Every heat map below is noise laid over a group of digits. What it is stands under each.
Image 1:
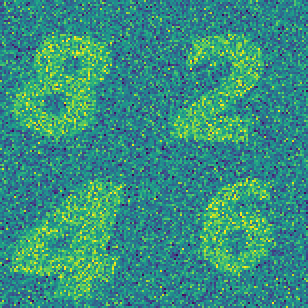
top left: 8; top right: 2; bottom left: 4; bottom right: 6
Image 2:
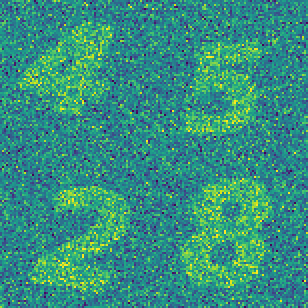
top left: 4; top right: 5; bottom left: 2; bottom right: 8
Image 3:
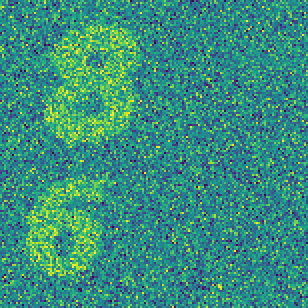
top left: 8; bottom left: 6
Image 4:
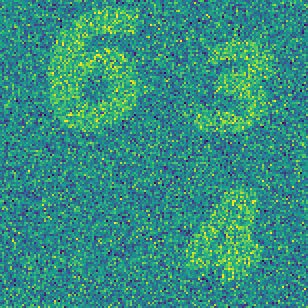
top left: 6; top right: 3; bottom right: 4
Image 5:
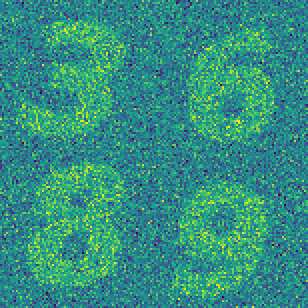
top left: 3; top right: 6; bottom left: 8; bottom right: 9
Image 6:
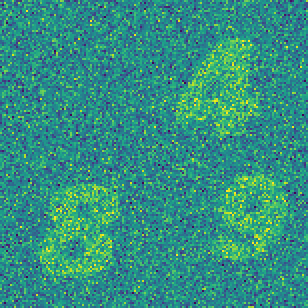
top right: 4; bottom left: 8; bottom right: 9
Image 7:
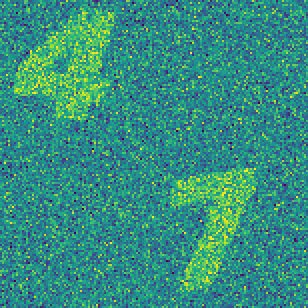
top left: 4; bottom right: 7
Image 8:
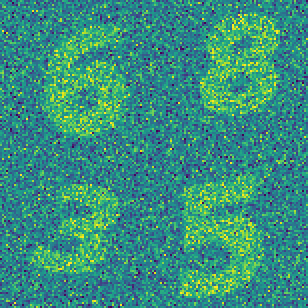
top left: 6; top right: 8; bottom left: 3; bottom right: 5
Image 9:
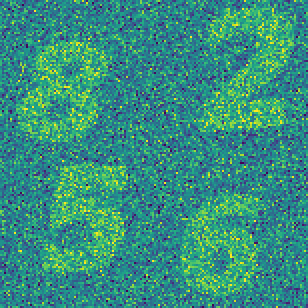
top left: 8; top right: 2; bottom left: 5; bottom right: 6
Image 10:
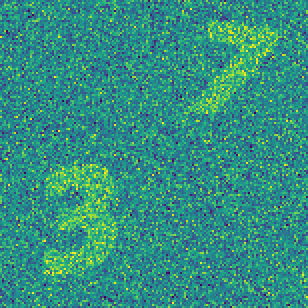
top right: 7; bottom left: 3
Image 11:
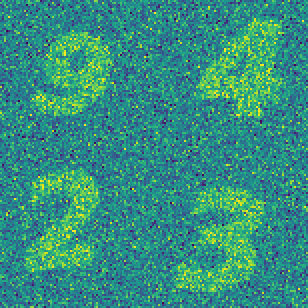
top left: 9; top right: 4; bottom left: 2; bottom right: 3
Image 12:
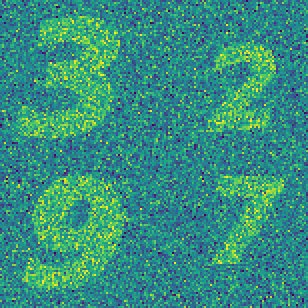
top left: 3; top right: 2; bottom left: 9; bottom right: 7
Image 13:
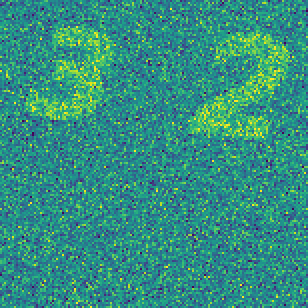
top left: 3; top right: 2
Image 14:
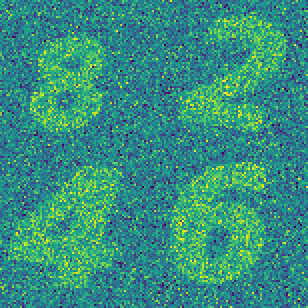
top left: 8; top right: 2; bottom left: 4; bottom right: 6
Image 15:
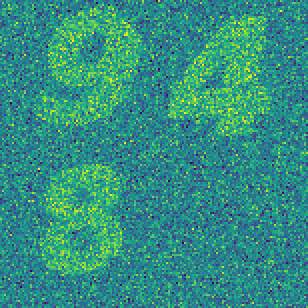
top left: 9; top right: 4; bottom left: 8
